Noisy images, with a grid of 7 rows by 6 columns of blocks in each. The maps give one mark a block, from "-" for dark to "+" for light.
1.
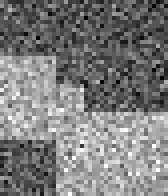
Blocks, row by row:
------
------
++----
+++---
++++++
--++++
--++++
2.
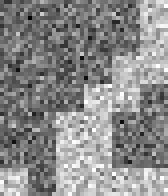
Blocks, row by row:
-----+
-----+
----++
---++-
--++--
--++--
+-++++
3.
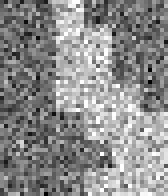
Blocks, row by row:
--+---
--++--
--++--
--+++-
---+++
----++
---+++
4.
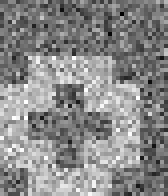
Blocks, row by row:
------
------
-+++--
++-++-
+---+-
++-++-
-+++--
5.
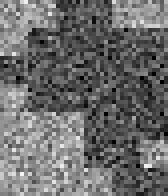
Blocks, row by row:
++--++
+-----
------
+-----
+++---
+++--+
++++--
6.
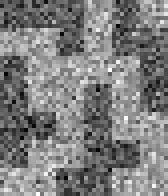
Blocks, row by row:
---+-+
++-+--
-++++-
-++-+-
--+-++
-++--+
++--++
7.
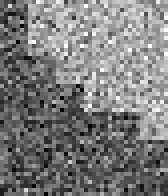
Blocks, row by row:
-+++++
-+++++
--++++
---+++
-----+
------
------
